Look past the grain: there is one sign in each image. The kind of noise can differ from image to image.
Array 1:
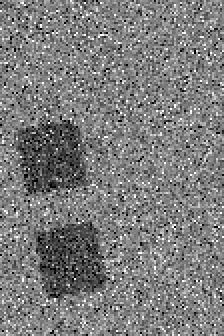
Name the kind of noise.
heavy tails
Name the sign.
colon
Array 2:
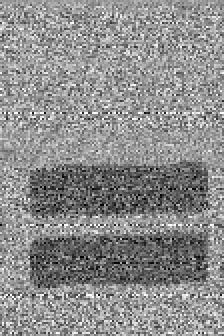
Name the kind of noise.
rows of uneven size
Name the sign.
equals sign
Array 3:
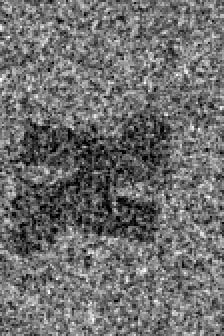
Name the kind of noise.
blotchy
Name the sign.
not-equal sign
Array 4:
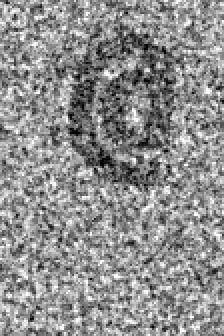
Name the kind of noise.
blotchy
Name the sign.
at sign
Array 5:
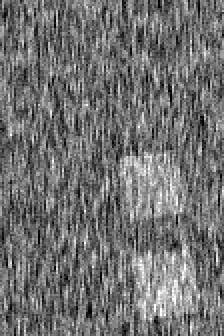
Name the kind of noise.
streaked along the columns
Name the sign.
colon
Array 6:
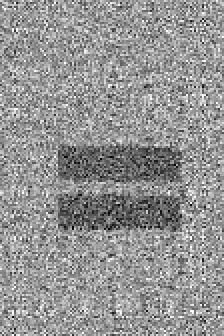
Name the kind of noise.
low rank plus noise
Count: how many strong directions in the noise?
five to eight
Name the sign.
equals sign
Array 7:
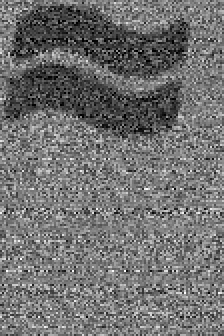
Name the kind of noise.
rows of uneven size
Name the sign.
approximately sign
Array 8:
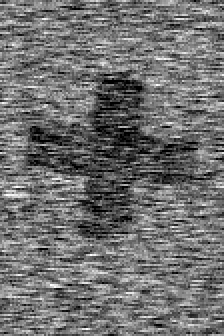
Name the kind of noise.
streaked along the rows
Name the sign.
plus sign
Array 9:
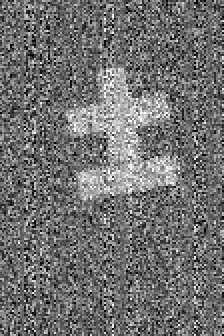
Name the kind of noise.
columns of uneven size
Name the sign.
plus-minus sign
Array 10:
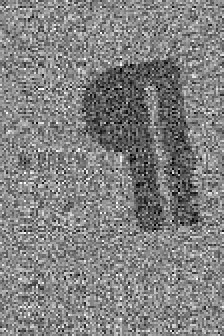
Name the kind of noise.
low rank plus noise
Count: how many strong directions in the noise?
two
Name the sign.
pilcrow
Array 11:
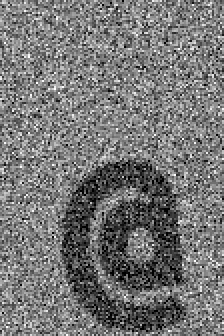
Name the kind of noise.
independent entries
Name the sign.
at sign
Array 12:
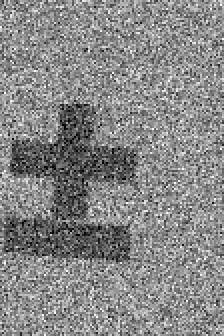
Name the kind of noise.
independent entries
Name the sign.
plus-minus sign
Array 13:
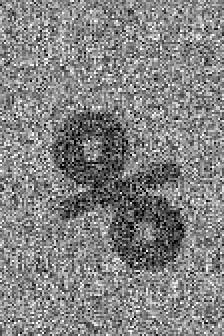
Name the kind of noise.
low rank plus noise
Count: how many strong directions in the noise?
five to eight
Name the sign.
percent sign
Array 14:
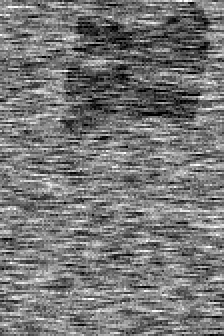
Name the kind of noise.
streaked along the rows
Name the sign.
not-equal sign
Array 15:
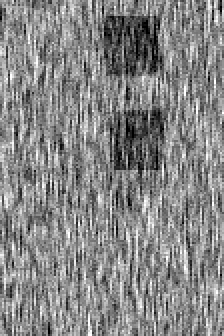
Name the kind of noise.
streaked along the columns
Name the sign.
colon
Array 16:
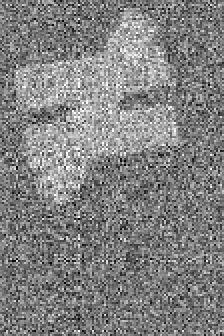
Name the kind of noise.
low rank plus noise
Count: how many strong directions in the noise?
two
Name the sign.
not-equal sign
